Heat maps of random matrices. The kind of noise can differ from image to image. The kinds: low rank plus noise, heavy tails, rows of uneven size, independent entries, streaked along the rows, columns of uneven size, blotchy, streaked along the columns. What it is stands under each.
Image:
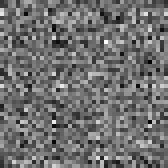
low rank plus noise
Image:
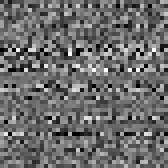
rows of uneven size
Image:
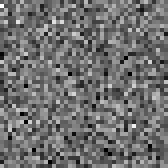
independent entries
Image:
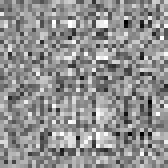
low rank plus noise
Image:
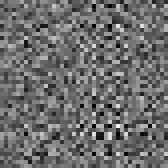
low rank plus noise
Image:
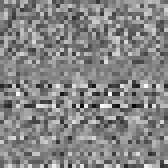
rows of uneven size
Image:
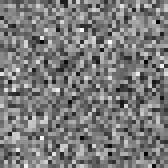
independent entries
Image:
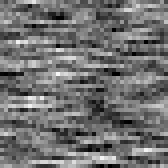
streaked along the rows
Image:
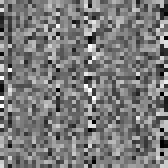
columns of uneven size
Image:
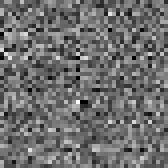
low rank plus noise
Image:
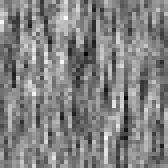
streaked along the columns
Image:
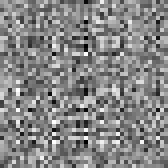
low rank plus noise
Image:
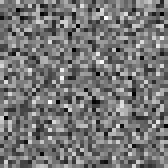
independent entries
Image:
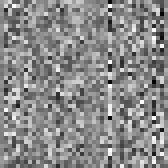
columns of uneven size
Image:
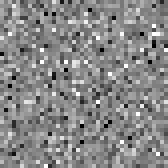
heavy tails
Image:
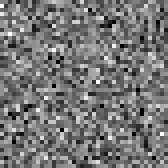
independent entries
